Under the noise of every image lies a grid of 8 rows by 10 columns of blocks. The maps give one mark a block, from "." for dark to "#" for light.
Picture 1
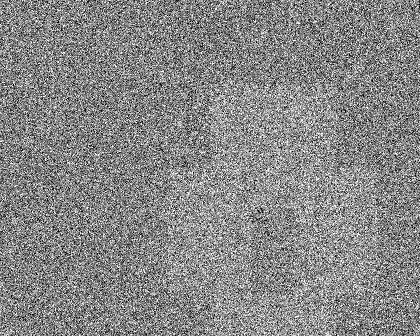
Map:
. . . . . . . . . .
. . . . . . . . . .
. . . . . # # # . .
. . . . . # # # . .
. . . . # # # # # .
. . . . # # . # # .
. . . . # # . # # .
. . . . . # # # . .
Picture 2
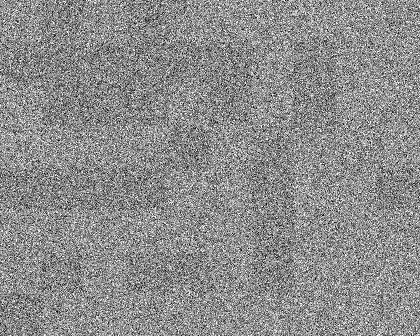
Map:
# . # . # # # # # #
. . . . . . # . # #
# . . . # . # . # #
# # # # . # . # # #
. . . . # # . # # .
# # # # # # . # # #
# . # . . # . # # #
. # # # # # # # # #
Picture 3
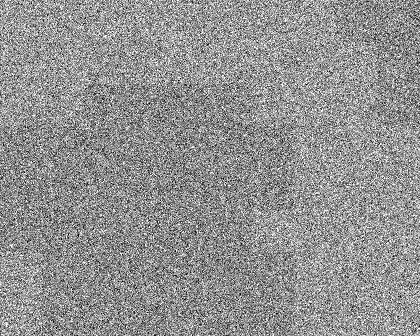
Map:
# # # # # # # # . .
# # # # # # # # # .
# # . . . . # # # .
. . . . . . . # # #
. . . . . . . # # #
. . . . . . # # # #
# . . . . . . # # #
# . . . . . . # # #
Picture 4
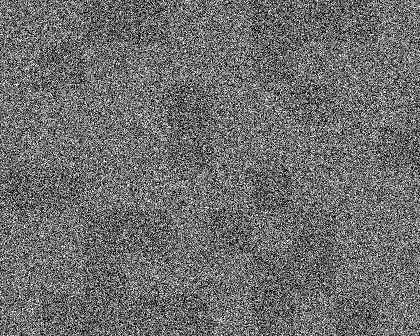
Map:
# # . . # # . . . #
# . # # # # . # # #
# # # # . # # . # #
# # # # . # # # # .
. . # # # # . # # #
# # . . # . # . # #
# # . # # # . . # #
# . . . . # . # . #
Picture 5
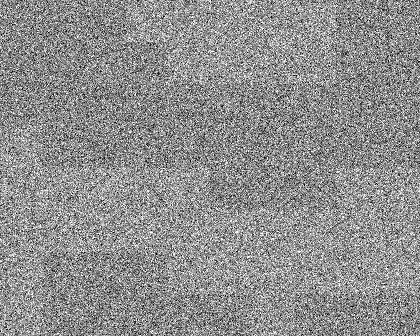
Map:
. . . # # # # # . .
. . . . # # # # . .
. . . . . . . . . .
# . . . . . . . . .
# # # # # . . . # #
# # # # # # # # # #
# . . . # # # # # #
# . . . . . # . . .
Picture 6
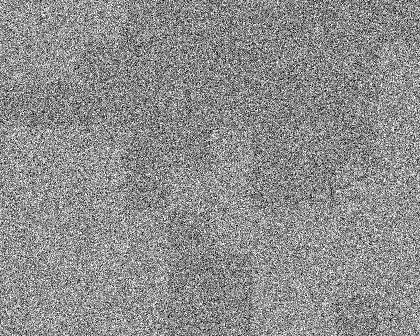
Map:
# # # . . . . . . .
# # . . . . . . . #
. . . . . . . . . #
# # # . . # . . . #
# # # . # # . . # #
# # # # . # # # # #
# # # # . . # # # #
# # # # . . # # . #
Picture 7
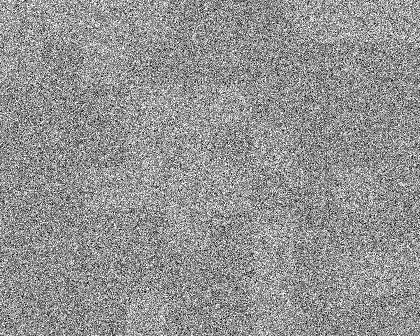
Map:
# # # # . . . # # #
# . # . . . . . . .
. . . # # # . . . .
. . . # # . # . . .
. . # # # # . . # .
. . . . # . # . . .
. . . . . . # . # #
. . . # . . # . . .
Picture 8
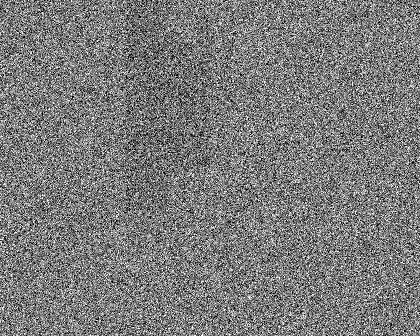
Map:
# # # . # # # # # #
# # # . . # # # # #
# # # . . # # # # #
# # # . . # # # # #
# # # . # # # # # #
# # # # # # # # # #
# # # # # # # # # #
# # # # # # # # # #
